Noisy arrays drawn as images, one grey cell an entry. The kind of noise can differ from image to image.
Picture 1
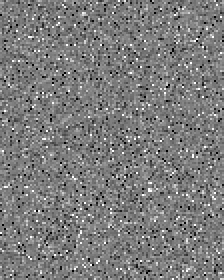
heavy tails
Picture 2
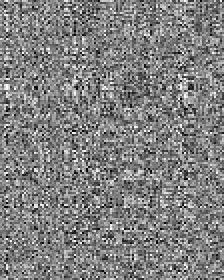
low rank plus noise
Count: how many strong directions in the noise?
five to eight
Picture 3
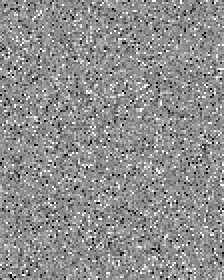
heavy tails
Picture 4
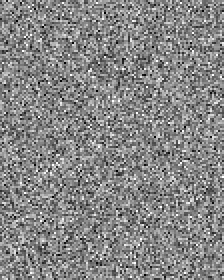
independent entries
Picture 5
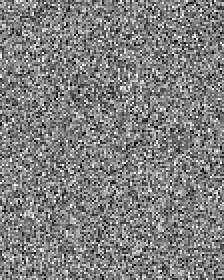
independent entries
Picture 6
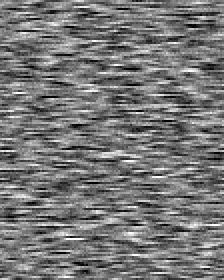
streaked along the rows
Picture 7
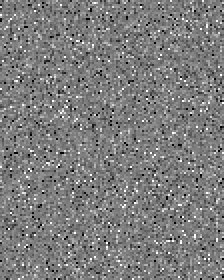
heavy tails
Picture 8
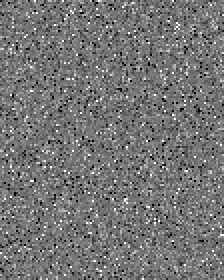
heavy tails
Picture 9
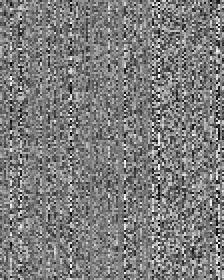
columns of uneven size
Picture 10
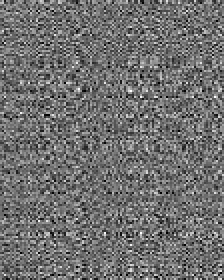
low rank plus noise
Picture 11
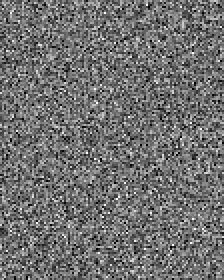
independent entries
